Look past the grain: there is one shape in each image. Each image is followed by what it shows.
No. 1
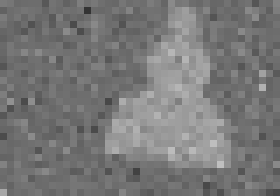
chess pawn
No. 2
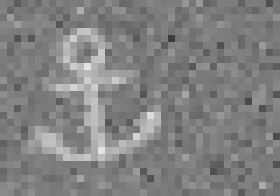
anchor
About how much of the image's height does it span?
two thirds
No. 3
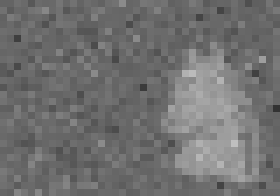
chess knight
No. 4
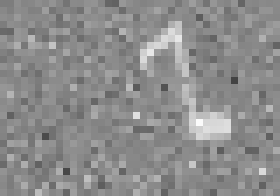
musical note
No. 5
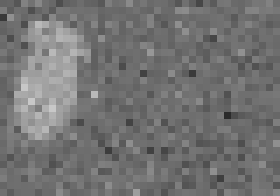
footprint
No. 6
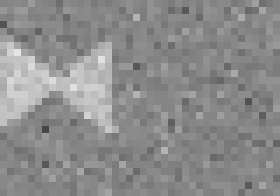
bow tie
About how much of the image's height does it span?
half
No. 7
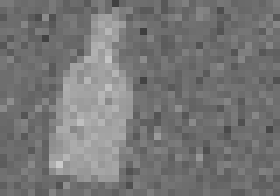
bottle
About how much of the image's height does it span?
nearly all
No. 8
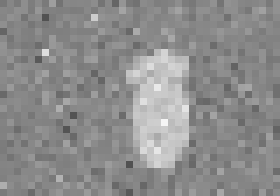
footprint
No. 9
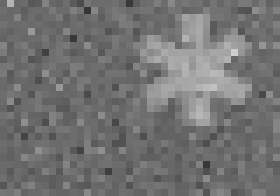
asterisk
